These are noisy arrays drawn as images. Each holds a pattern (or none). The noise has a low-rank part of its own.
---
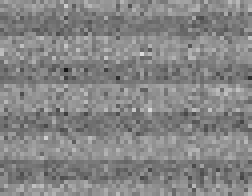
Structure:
horizontal stripes
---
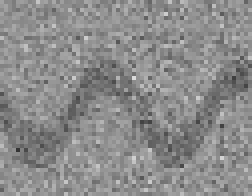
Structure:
a wavy band
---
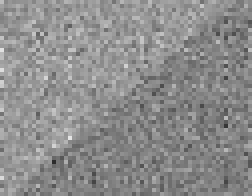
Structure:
a sharp edge
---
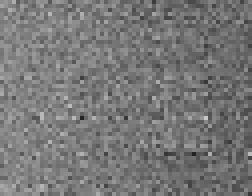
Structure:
a smooth slope
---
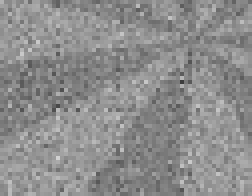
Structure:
spokes from one point
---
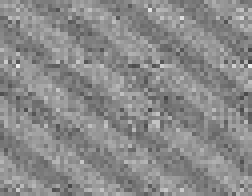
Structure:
diagonal stripes
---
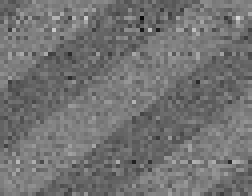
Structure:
diagonal stripes
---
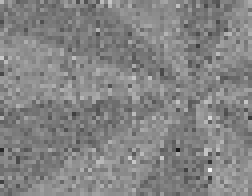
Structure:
spokes from one point
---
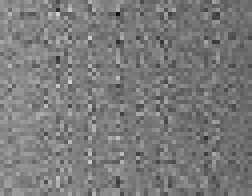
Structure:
a smooth slope
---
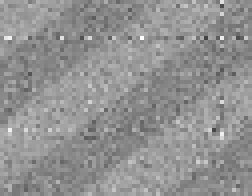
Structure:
diagonal stripes
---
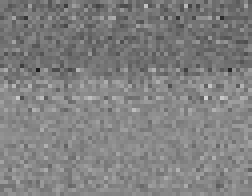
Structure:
a sharp edge
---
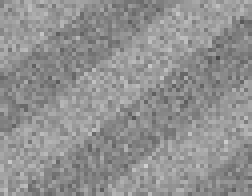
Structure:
diagonal stripes
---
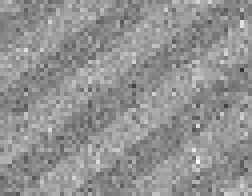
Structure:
diagonal stripes
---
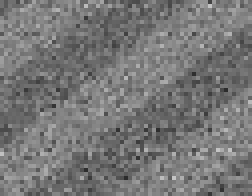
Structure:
diagonal stripes
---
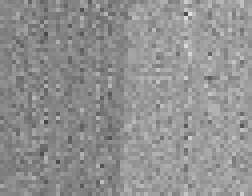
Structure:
a sharp edge
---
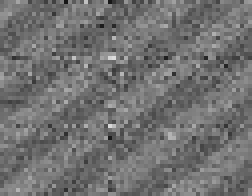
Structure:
diagonal stripes
